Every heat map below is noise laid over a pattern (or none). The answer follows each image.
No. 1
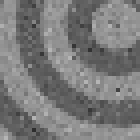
rings round one point
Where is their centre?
top right
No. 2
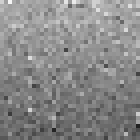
a smooth slope
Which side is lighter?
top
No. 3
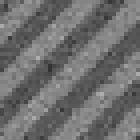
diagonal stripes
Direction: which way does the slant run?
bottom left to top right
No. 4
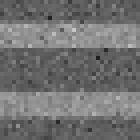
horizontal stripes
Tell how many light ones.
2
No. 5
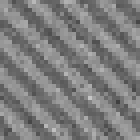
diagonal stripes
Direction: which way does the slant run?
top left to bottom right
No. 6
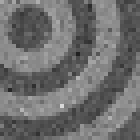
rings round one point
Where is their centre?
top left
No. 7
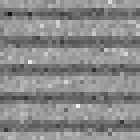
horizontal stripes
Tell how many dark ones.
5
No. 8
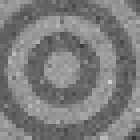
rings round one point
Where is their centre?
centre
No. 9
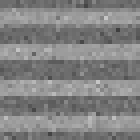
horizontal stripes
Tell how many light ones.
4
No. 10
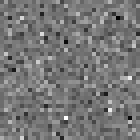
only noise
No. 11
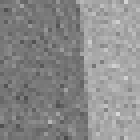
a sharp edge
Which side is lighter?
right
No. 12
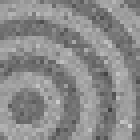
rings round one point
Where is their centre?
bottom left
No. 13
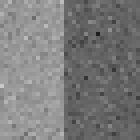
a sharp edge
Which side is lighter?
left
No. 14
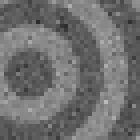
rings round one point
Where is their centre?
middle left
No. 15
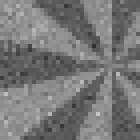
spokes from one point
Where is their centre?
middle right
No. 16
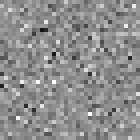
only noise
